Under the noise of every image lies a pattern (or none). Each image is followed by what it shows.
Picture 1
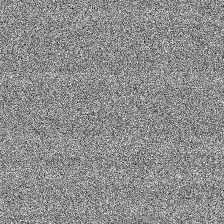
bands of rows
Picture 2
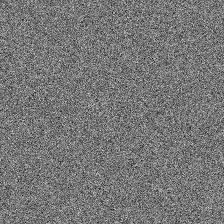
only noise
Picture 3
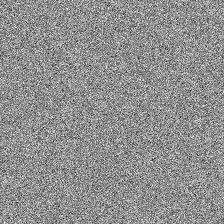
only noise
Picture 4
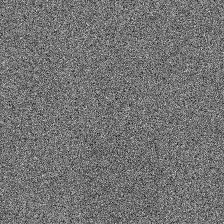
one block
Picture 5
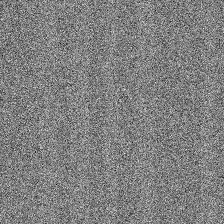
bands of columns
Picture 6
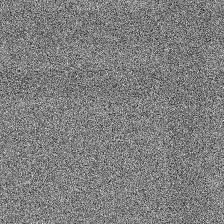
bands of rows crossing bands of columns
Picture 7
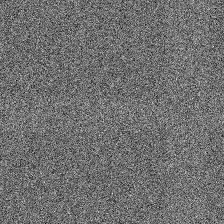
bands of rows crossing bands of columns
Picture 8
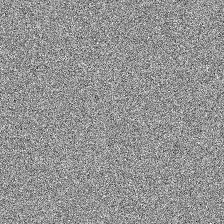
only noise
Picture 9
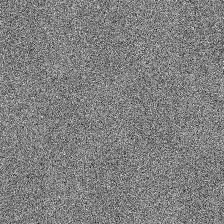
a checkerboard
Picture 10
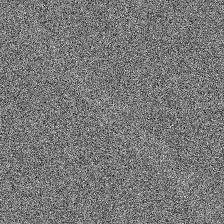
a diagonal band
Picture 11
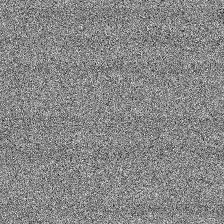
bands of rows
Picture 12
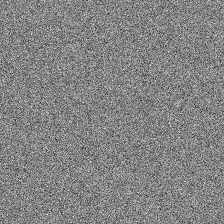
only noise
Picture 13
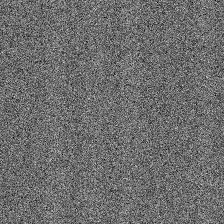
bands of columns
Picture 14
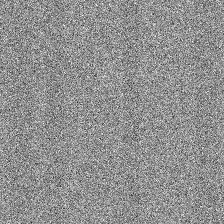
bands of columns
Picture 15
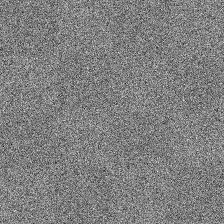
a checkerboard
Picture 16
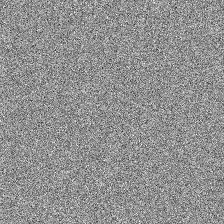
only noise
